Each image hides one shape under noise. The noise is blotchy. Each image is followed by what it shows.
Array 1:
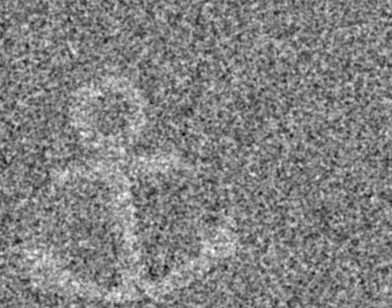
anchor
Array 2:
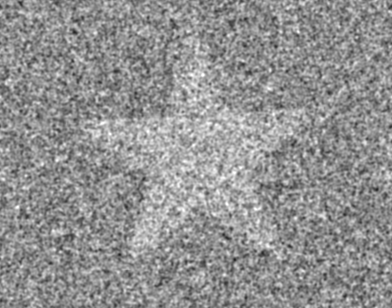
star
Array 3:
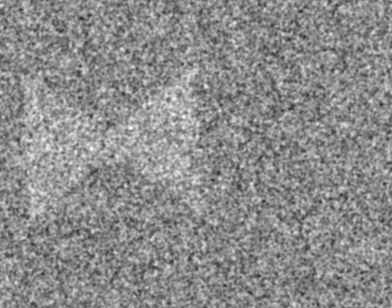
bow tie
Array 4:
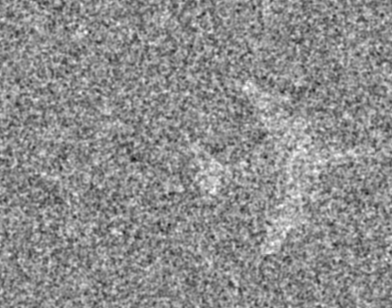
airplane
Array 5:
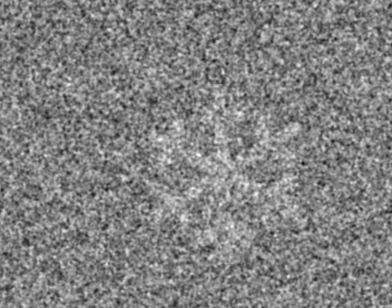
snowflake
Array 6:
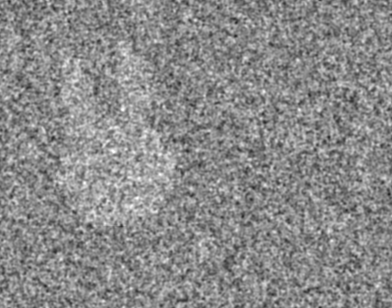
rabbit's head
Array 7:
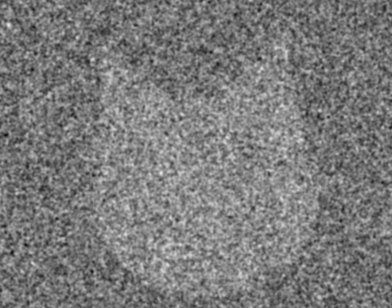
cat's head
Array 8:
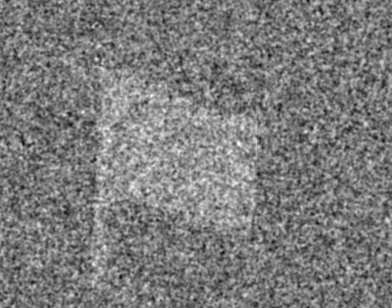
flag
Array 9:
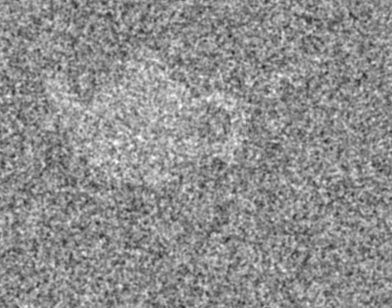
teapot
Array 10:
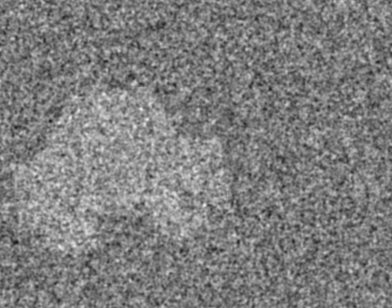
car
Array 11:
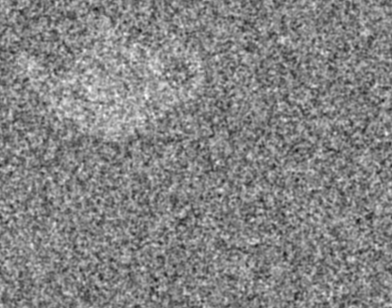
teapot
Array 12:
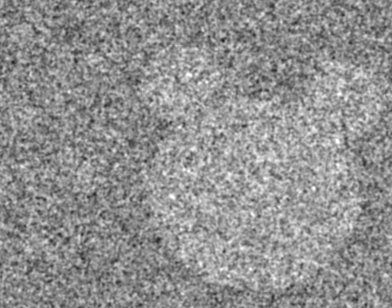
bear's head
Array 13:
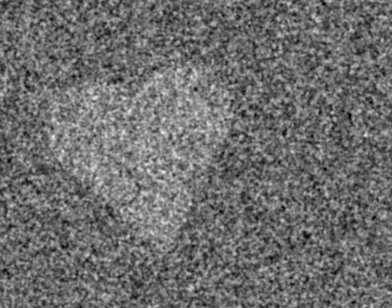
heart
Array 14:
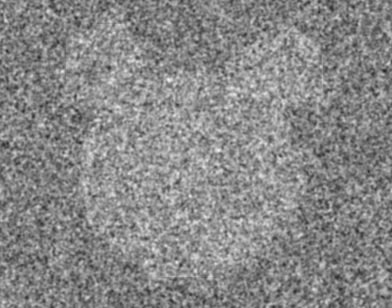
bear's head
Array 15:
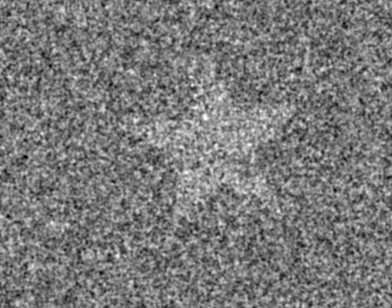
star
